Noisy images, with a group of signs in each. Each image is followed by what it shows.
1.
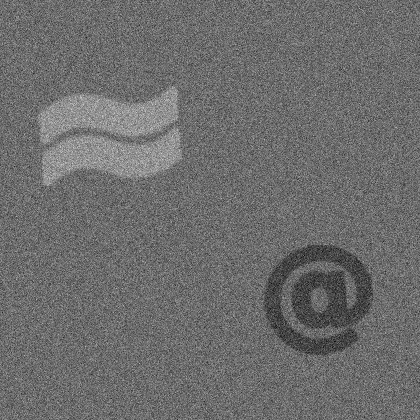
top left: light approximately sign; bottom right: dark at sign
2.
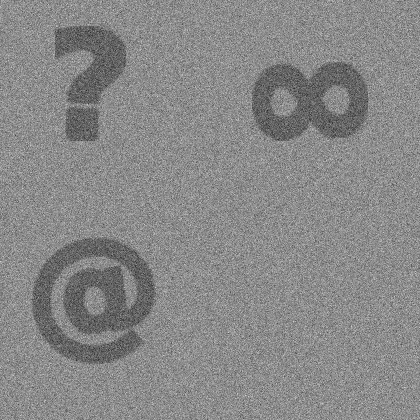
top left: dark question mark; top right: dark infinity sign; bottom left: dark at sign
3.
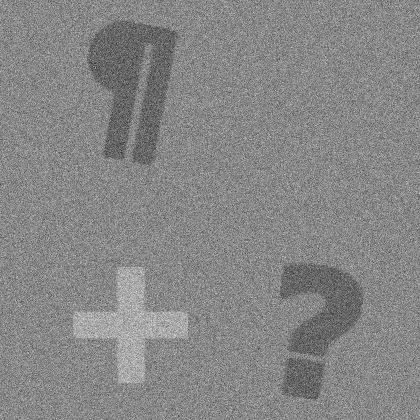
top left: dark pilcrow; bottom left: light plus sign; bottom right: dark question mark
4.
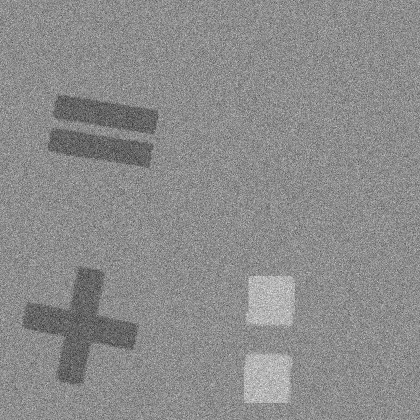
top left: dark equals sign; bottom left: dark plus sign; bottom right: light colon
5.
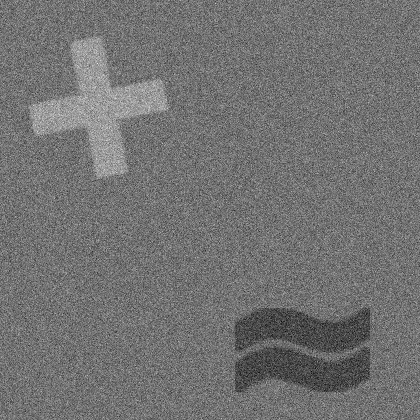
top left: light plus sign; bottom right: dark approximately sign
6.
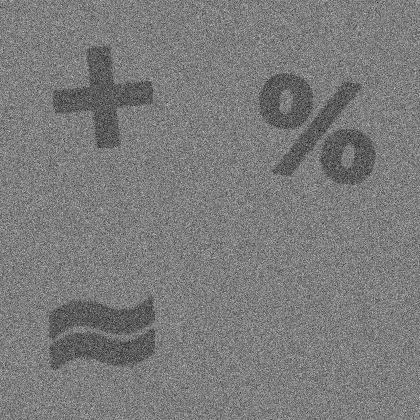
top left: dark plus sign; top right: dark percent sign; bottom left: dark approximately sign
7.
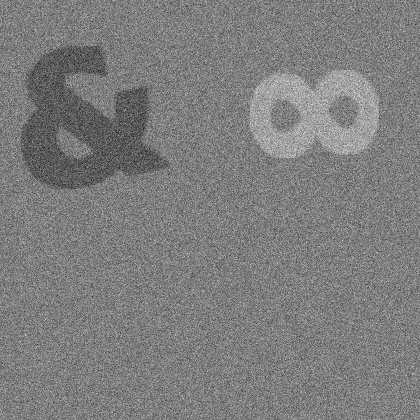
top left: dark ampersand; top right: light infinity sign
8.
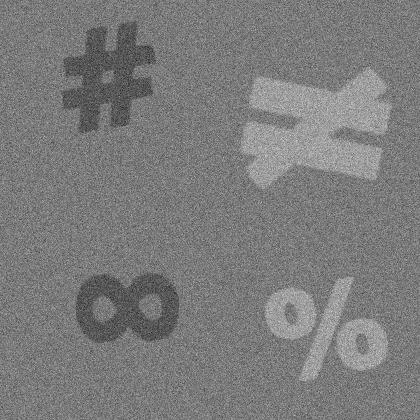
top left: dark hash sign; top right: light not-equal sign; bottom left: dark infinity sign; bottom right: light percent sign
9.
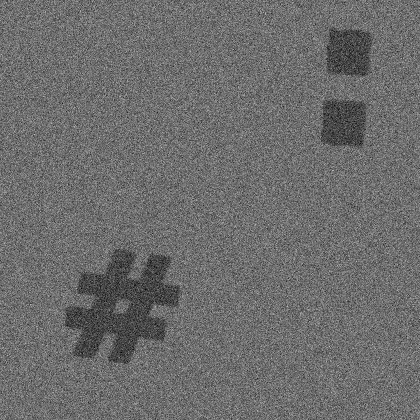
top right: dark colon; bottom left: dark hash sign
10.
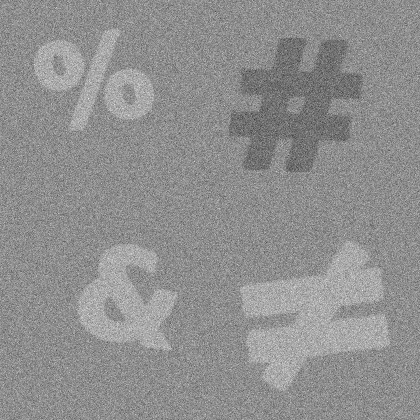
top left: light percent sign; top right: dark hash sign; bottom left: light ampersand; bottom right: light not-equal sign
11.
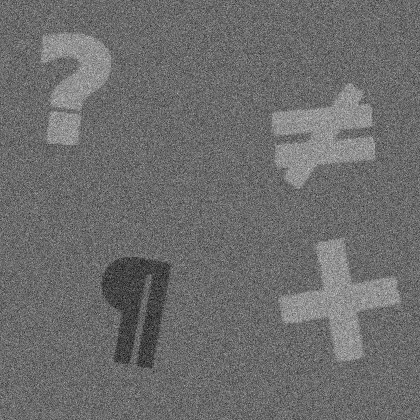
top left: light question mark; top right: light not-equal sign; bottom left: dark pilcrow; bottom right: light plus sign
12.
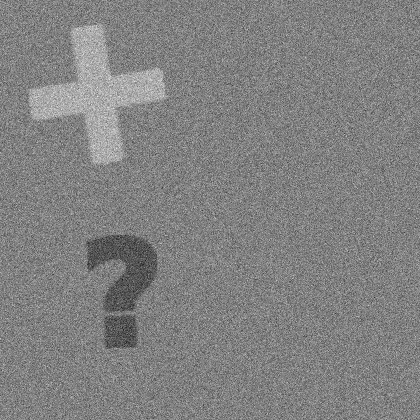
top left: light plus sign; bottom left: dark question mark
